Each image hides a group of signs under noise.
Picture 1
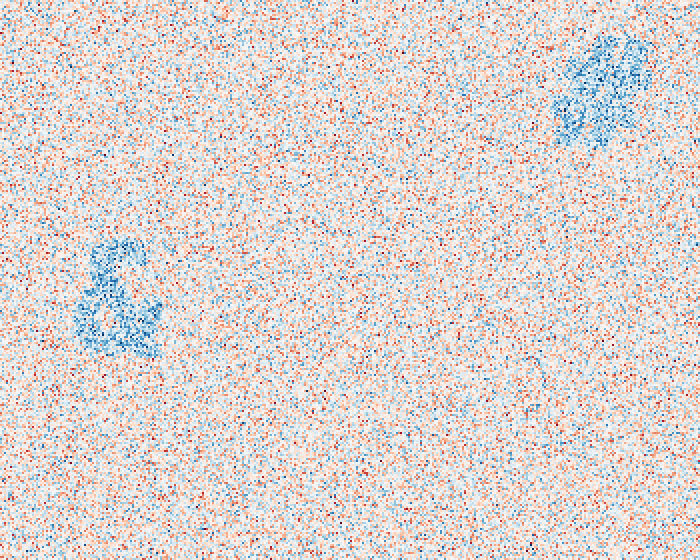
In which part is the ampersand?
middle left
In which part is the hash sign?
top right
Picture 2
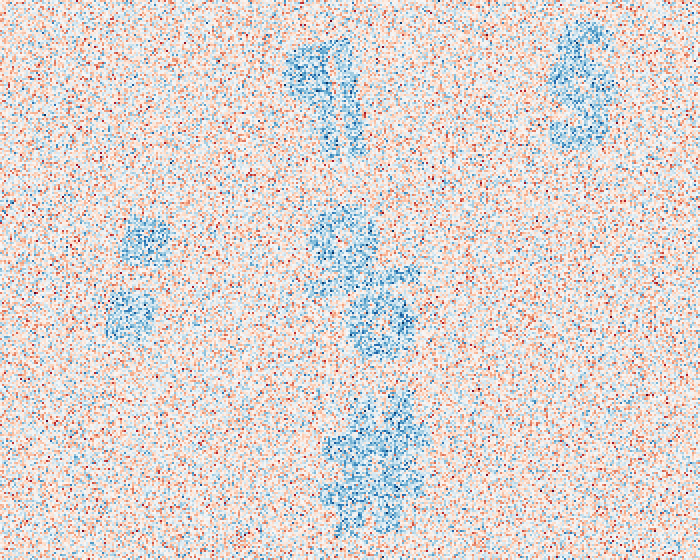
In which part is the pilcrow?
top middle
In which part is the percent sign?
centre
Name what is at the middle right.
nothing
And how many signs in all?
5
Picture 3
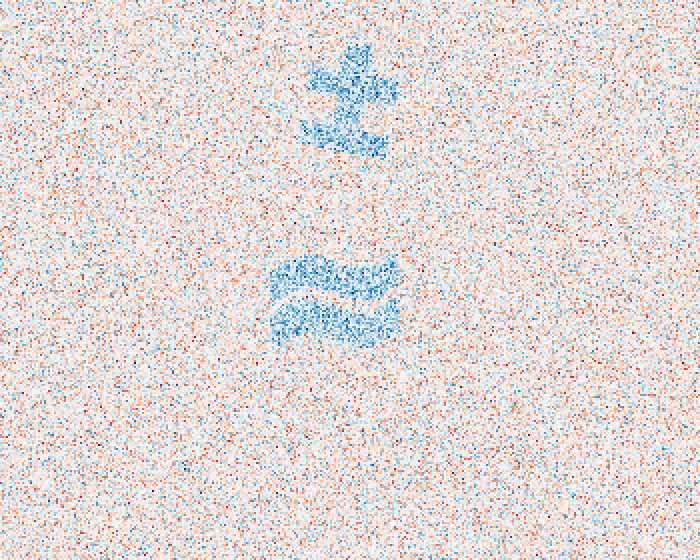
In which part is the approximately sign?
centre
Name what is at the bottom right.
nothing
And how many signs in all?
2
